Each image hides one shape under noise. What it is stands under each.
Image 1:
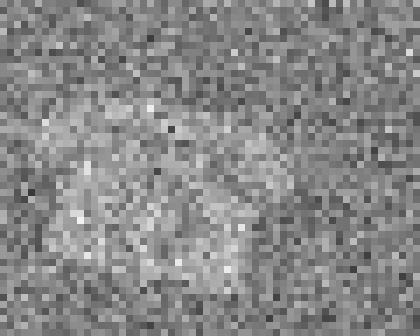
telephone
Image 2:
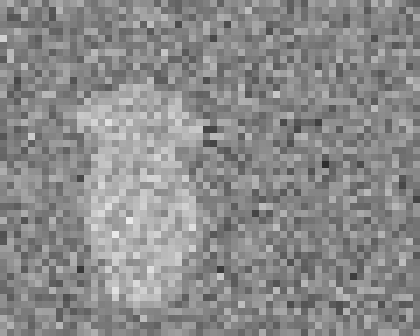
footprint
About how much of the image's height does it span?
two thirds
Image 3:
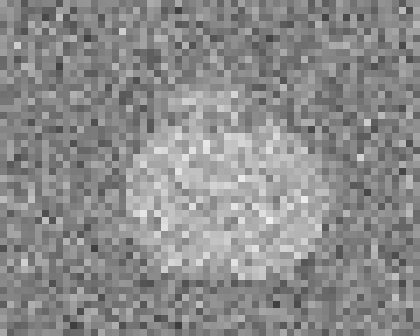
apple
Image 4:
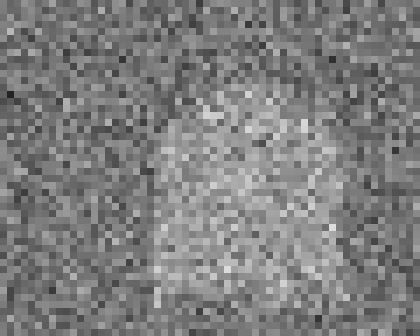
ghost
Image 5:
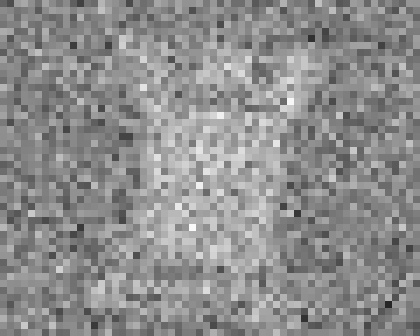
chess rook
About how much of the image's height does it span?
nearly all
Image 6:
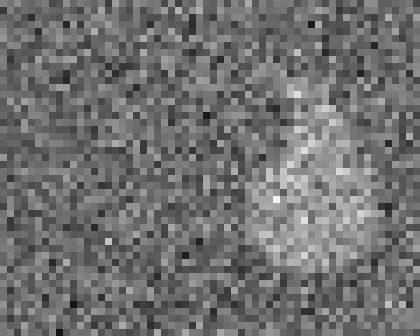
pear
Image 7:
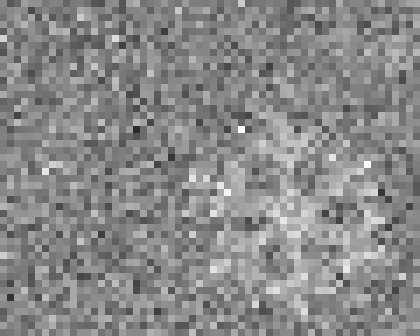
snowflake
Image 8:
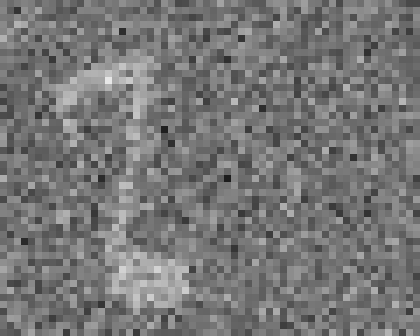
musical note
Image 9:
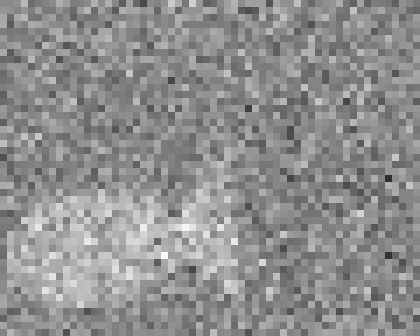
fish
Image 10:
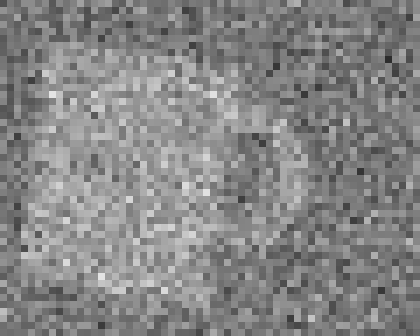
cup
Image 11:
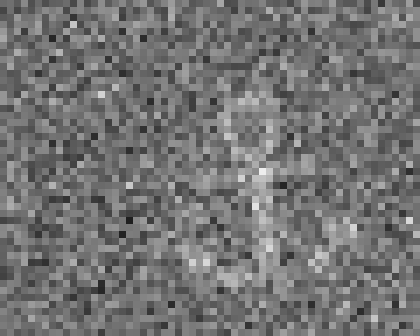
anchor
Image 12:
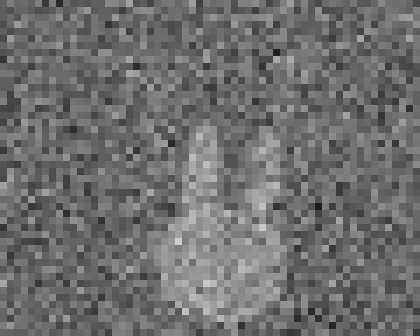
rabbit's head
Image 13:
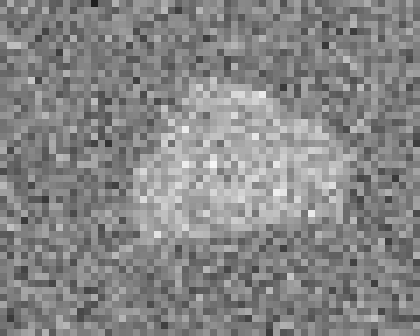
cloud
